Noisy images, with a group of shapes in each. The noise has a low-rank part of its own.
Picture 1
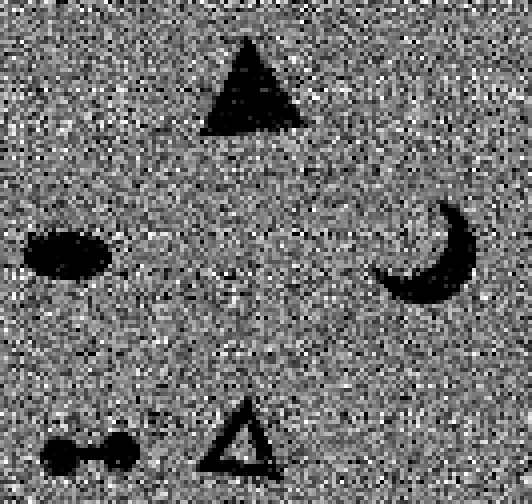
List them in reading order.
top middle: triangle; middle left: ellipse; middle right: crescent; bottom left: dumbbell; bottom middle: triangle frame
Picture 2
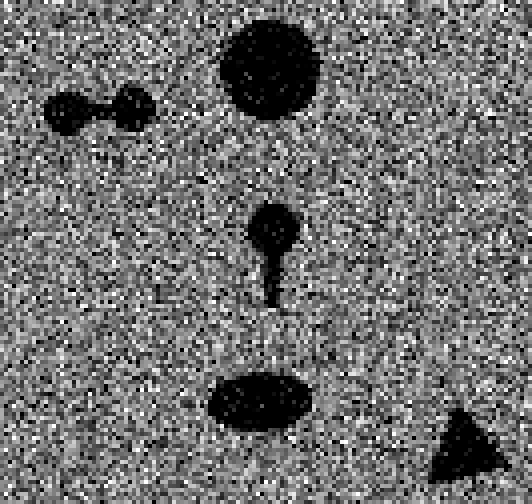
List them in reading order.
top left: dumbbell; top middle: disc; centre: lollipop; bottom middle: ellipse; bottom right: triangle
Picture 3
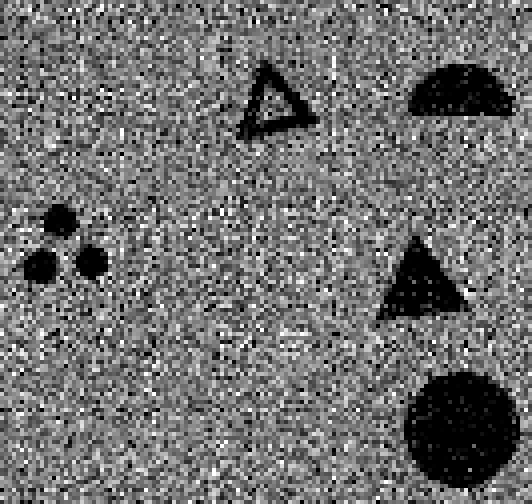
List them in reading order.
top middle: triangle frame; top right: half disc; middle left: three dots; middle right: triangle; bottom right: disc
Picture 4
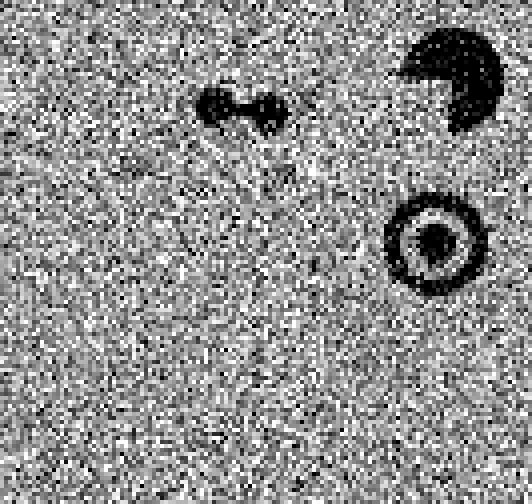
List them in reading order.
top middle: dumbbell; top right: disc with a wedge cut out; middle right: bullseye
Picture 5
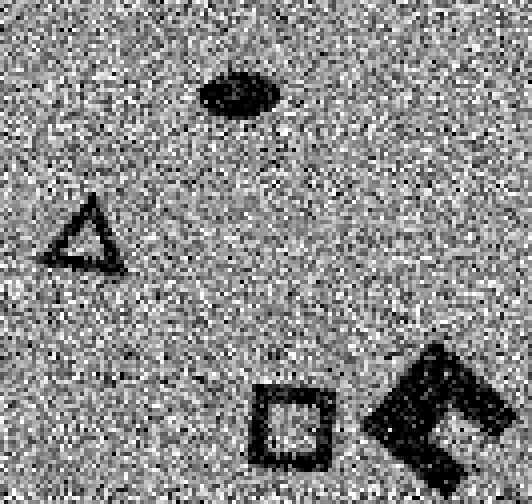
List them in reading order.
top middle: ellipse; middle left: triangle frame; bottom middle: square frame; bottom right: square with a notch
